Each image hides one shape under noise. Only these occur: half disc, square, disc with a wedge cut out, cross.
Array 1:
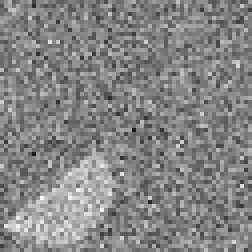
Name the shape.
half disc
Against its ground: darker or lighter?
lighter
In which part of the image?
bottom left
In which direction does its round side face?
down and right
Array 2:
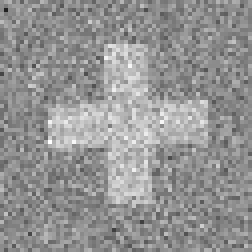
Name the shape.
cross
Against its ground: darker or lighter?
lighter
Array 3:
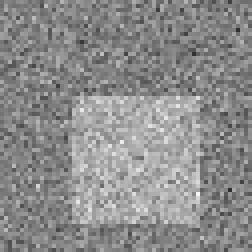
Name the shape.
square
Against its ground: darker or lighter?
lighter
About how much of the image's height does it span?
half
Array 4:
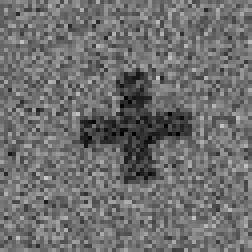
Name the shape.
cross
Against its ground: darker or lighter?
darker
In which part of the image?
centre
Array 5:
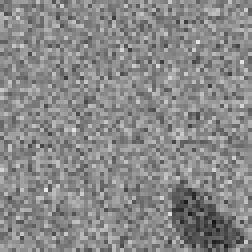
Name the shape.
half disc
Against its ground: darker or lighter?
darker
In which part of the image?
bottom right
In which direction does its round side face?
down and left
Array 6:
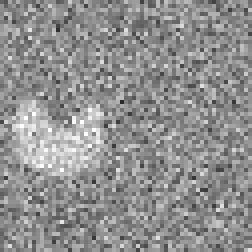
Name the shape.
disc with a wedge cut out
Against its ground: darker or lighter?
lighter
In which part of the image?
middle left
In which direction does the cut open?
up
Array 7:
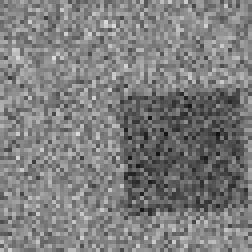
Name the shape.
square
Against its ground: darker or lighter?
darker
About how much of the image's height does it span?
half
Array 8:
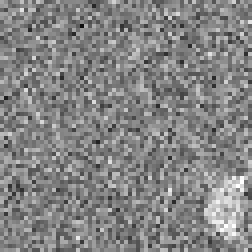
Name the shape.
half disc
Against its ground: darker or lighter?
lighter
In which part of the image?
bottom right
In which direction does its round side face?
left
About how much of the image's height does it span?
a quarter
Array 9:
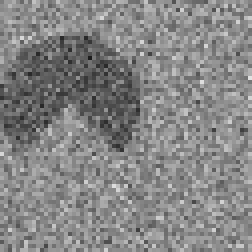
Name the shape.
disc with a wedge cut out
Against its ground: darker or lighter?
darker
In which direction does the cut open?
down
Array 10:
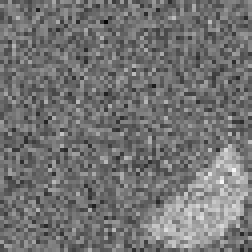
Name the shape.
half disc
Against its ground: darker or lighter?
lighter
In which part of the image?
bottom right
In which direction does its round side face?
down and right
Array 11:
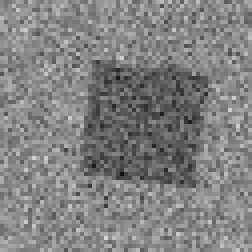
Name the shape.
square
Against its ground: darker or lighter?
darker
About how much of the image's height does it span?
half
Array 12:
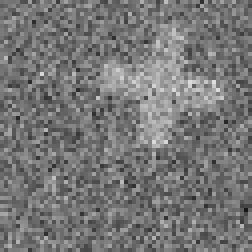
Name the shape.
cross
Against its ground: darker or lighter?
lighter
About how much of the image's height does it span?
half
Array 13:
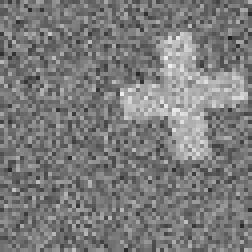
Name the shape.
cross
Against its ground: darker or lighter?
lighter
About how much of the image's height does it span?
half
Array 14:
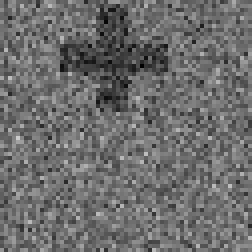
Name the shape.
cross
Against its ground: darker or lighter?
darker
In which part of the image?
top middle
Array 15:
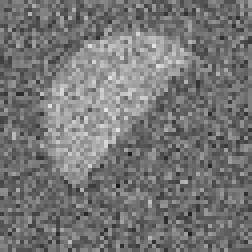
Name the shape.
half disc
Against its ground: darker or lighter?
lighter
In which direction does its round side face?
up and left
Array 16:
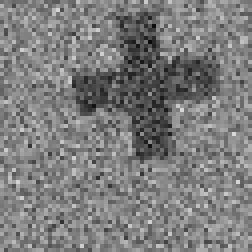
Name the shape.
cross
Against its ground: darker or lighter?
darker
